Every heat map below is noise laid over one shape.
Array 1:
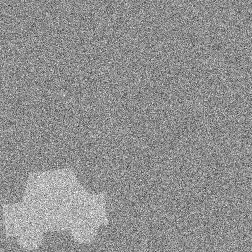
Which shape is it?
car
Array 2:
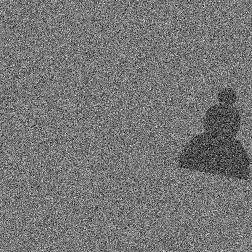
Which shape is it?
chess pawn
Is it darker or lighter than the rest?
darker
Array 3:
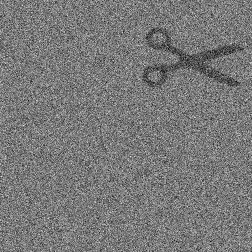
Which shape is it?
pair of scissors
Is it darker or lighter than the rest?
darker
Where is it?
top right
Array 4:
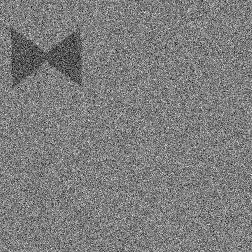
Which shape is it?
bow tie
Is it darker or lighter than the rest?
darker
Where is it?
top left
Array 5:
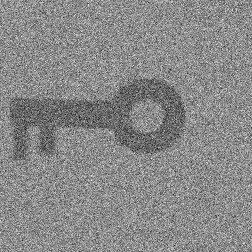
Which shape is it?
key
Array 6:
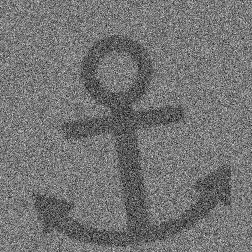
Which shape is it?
anchor
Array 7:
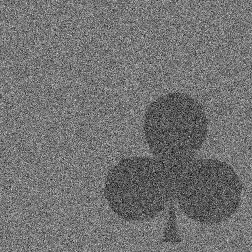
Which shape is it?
club
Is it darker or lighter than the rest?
darker
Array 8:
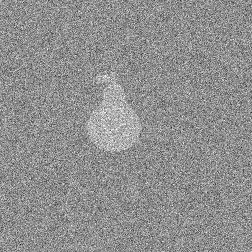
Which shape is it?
pear
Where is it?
centre
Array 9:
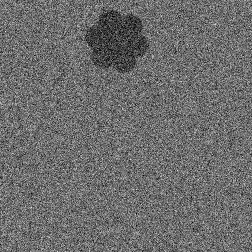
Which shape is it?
flower
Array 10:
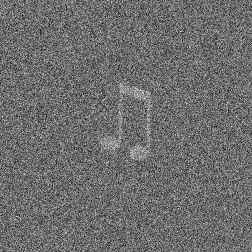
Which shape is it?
pair of musical notes
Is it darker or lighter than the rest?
lighter
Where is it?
centre
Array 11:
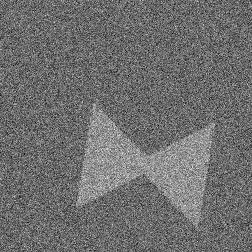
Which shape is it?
bow tie
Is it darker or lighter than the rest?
lighter
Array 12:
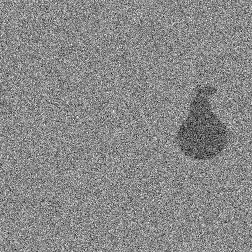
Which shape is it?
pear
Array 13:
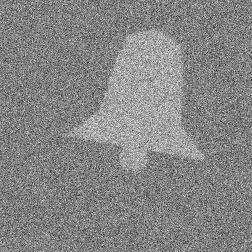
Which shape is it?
bell
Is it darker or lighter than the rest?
lighter
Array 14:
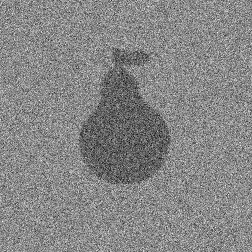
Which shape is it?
pear
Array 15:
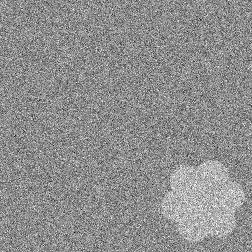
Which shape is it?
flower
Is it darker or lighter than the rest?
lighter
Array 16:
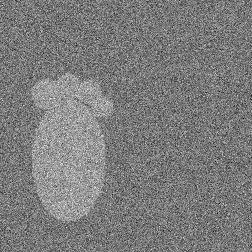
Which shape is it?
footprint
